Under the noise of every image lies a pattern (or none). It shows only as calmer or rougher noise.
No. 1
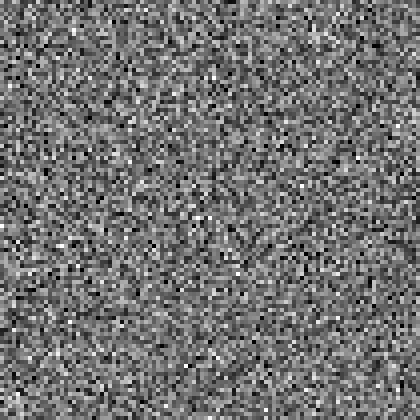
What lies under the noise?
only noise
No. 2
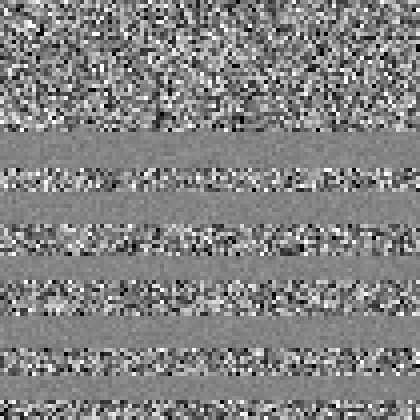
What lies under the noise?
bands of rows
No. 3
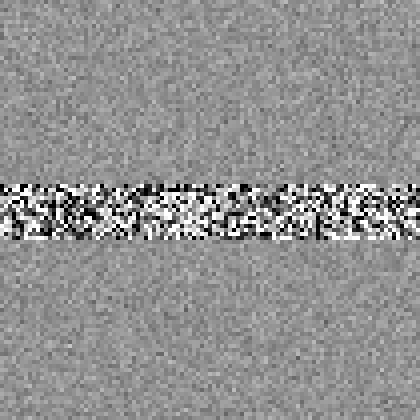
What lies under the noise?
one band of rows
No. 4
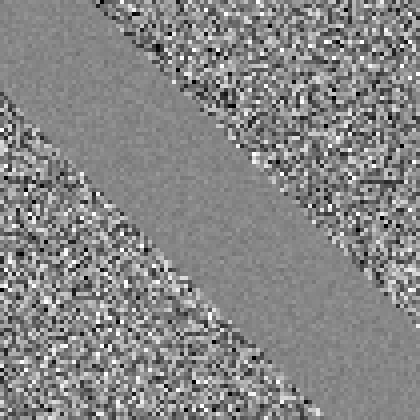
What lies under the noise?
a diagonal band
